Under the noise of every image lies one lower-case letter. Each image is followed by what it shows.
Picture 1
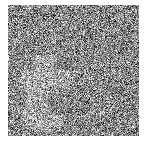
t
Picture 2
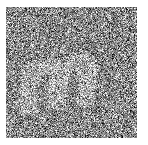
m
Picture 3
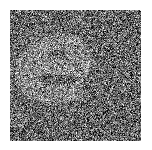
e
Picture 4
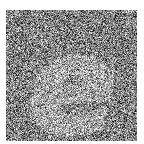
e
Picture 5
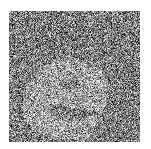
e
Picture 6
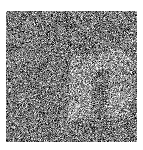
n
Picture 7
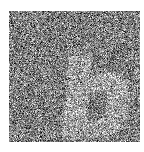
b
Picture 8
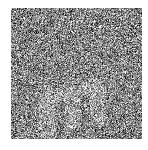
m
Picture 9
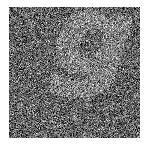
g
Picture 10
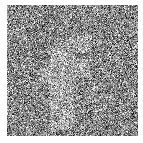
f
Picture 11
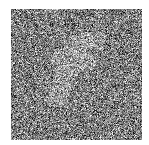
f
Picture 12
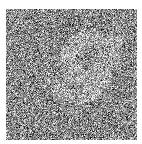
g
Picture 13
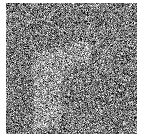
r
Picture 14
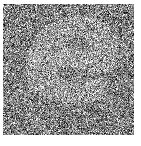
e
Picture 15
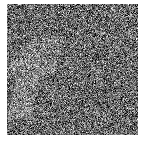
f
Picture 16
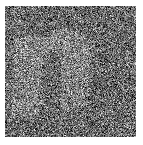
n
